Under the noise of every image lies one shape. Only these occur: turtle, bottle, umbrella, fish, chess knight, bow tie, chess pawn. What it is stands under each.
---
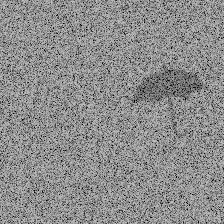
umbrella
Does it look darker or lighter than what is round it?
darker
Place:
middle right
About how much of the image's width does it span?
a third
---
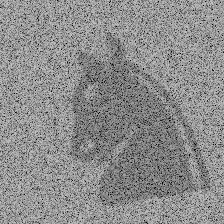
chess knight
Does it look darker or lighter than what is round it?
darker
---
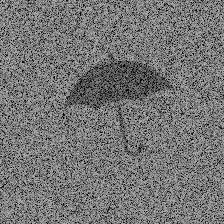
umbrella
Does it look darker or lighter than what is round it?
darker
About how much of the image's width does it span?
half
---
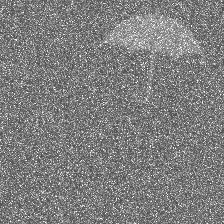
umbrella
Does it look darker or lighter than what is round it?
lighter
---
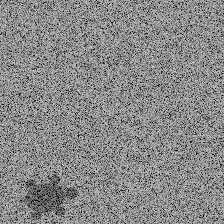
turtle
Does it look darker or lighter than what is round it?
darker
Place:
bottom left
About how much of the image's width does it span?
a quarter
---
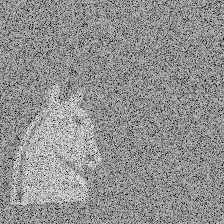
chess knight
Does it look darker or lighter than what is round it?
lighter
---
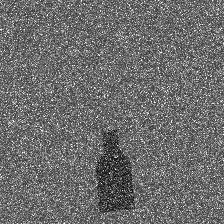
bottle
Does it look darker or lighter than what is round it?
darker
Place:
bottom middle
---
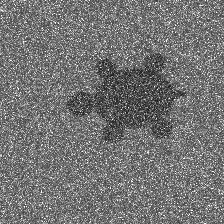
turtle
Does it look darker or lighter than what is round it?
darker
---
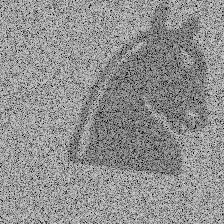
chess knight
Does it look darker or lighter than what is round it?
darker
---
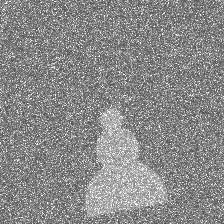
chess pawn
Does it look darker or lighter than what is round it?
lighter
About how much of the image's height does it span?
half
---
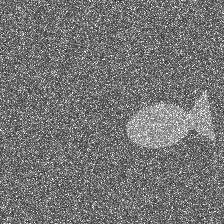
fish
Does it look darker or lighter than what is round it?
lighter
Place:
middle right
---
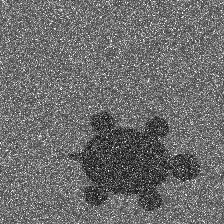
turtle
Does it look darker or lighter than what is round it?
darker
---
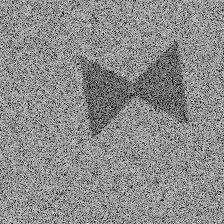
bow tie
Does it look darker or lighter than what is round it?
darker
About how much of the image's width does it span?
half
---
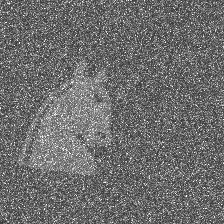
chess knight
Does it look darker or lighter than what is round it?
lighter
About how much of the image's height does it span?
half
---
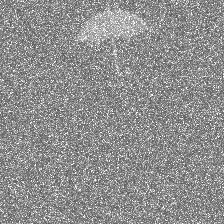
umbrella
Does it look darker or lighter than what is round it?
lighter
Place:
top middle
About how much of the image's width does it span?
a third
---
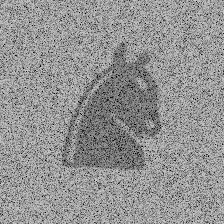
chess knight
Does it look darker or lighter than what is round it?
darker
